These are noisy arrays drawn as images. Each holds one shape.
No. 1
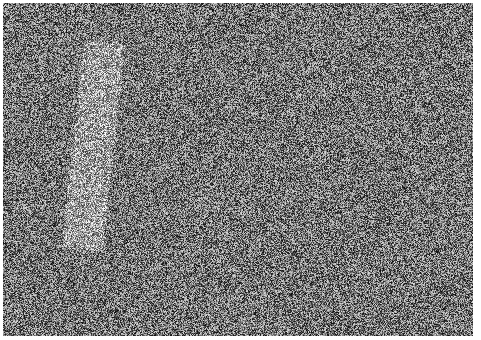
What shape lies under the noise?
bar
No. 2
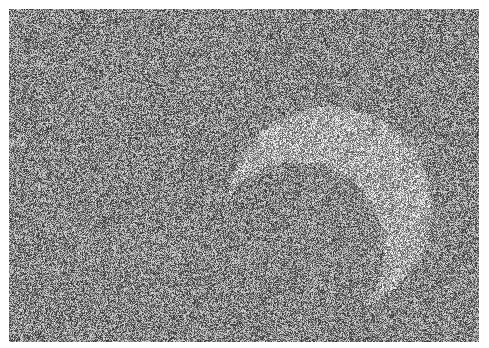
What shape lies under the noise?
crescent
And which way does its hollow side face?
down and left
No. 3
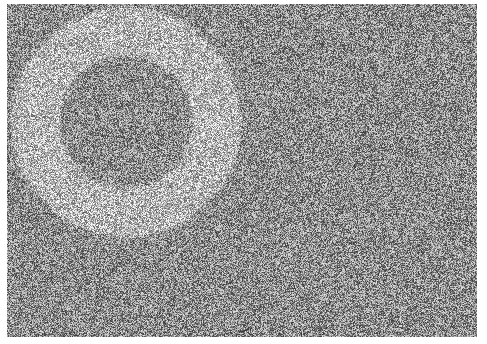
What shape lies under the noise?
ring
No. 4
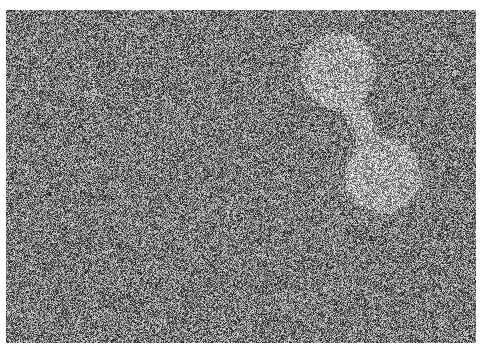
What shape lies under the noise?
dumbbell
